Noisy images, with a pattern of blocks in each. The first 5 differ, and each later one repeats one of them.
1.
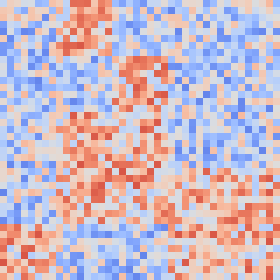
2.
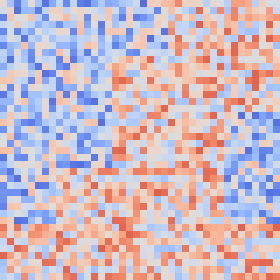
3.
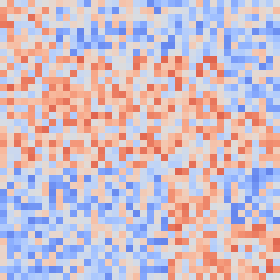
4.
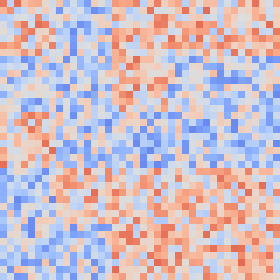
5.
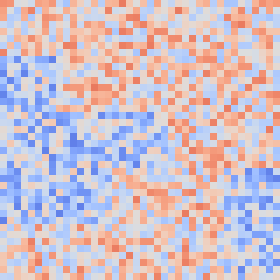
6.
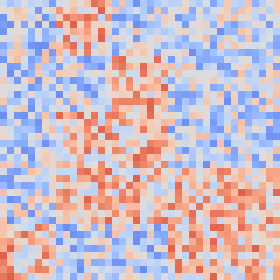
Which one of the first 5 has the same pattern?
1
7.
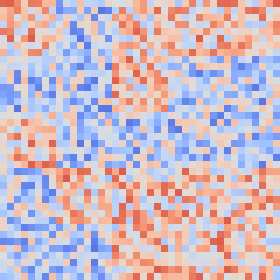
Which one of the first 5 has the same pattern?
4
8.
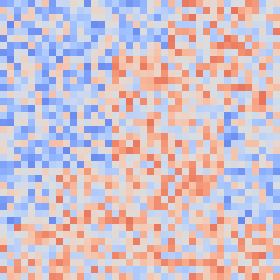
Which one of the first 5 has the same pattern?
2
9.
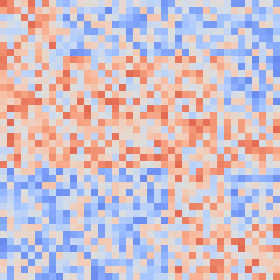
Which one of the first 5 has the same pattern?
3
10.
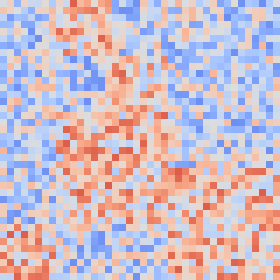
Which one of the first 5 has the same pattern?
1
